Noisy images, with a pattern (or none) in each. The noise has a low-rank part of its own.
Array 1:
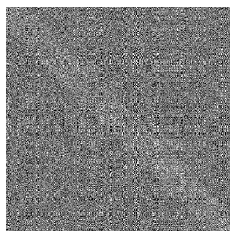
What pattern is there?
a diagonal band
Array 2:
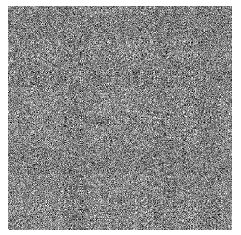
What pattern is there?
bands of rows crossing bands of columns
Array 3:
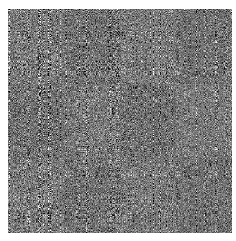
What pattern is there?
a checkerboard
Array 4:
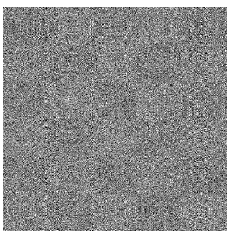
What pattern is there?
a checkerboard
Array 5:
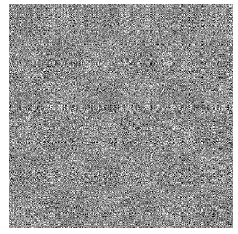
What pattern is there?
a checkerboard
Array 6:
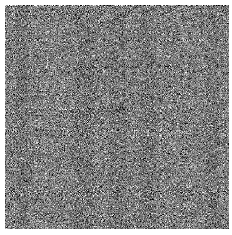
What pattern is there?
bands of columns
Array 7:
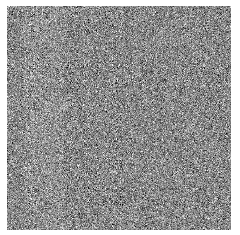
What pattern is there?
one band of columns
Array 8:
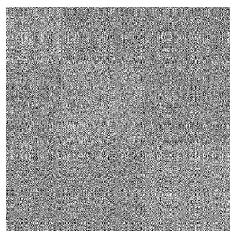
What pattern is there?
blocks along the diagonal
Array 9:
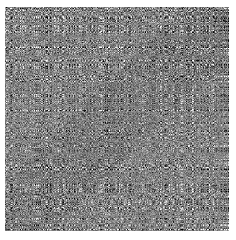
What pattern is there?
a diagonal band
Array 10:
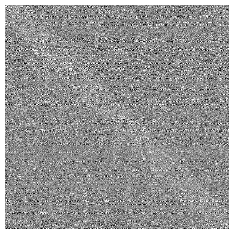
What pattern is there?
a diagonal band
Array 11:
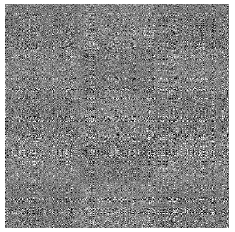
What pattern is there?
a checkerboard
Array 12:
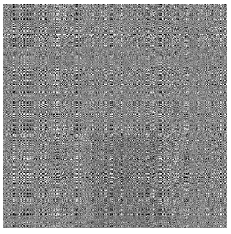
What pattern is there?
one block
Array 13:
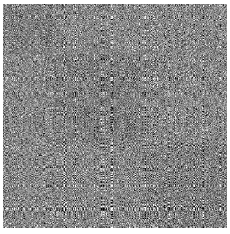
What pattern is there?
blocks along the diagonal
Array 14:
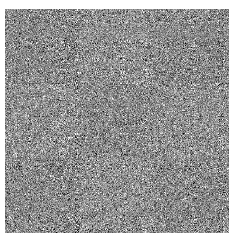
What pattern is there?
a checkerboard
